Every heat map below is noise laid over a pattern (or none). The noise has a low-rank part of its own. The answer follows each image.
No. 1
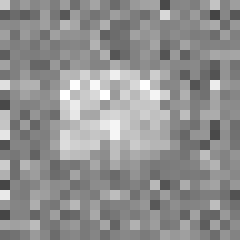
one block
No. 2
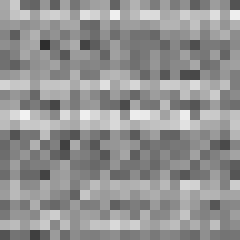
bands of rows
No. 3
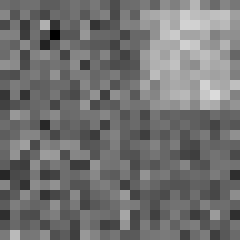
one block
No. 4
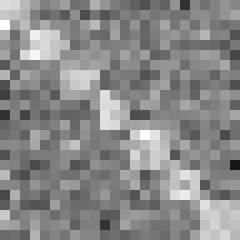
blocks along the diagonal
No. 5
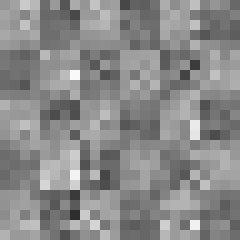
a checkerboard
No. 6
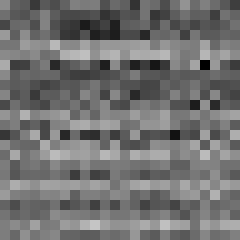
bands of rows
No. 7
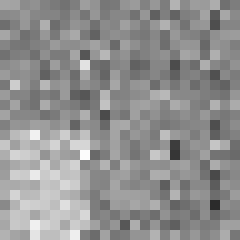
one block
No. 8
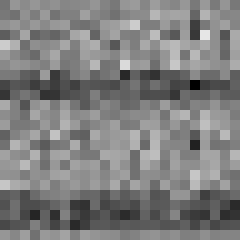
bands of rows
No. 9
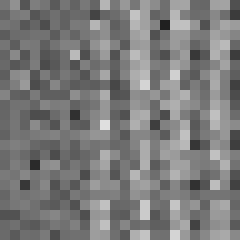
bands of columns
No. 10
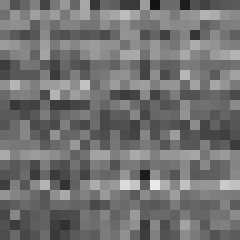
bands of rows
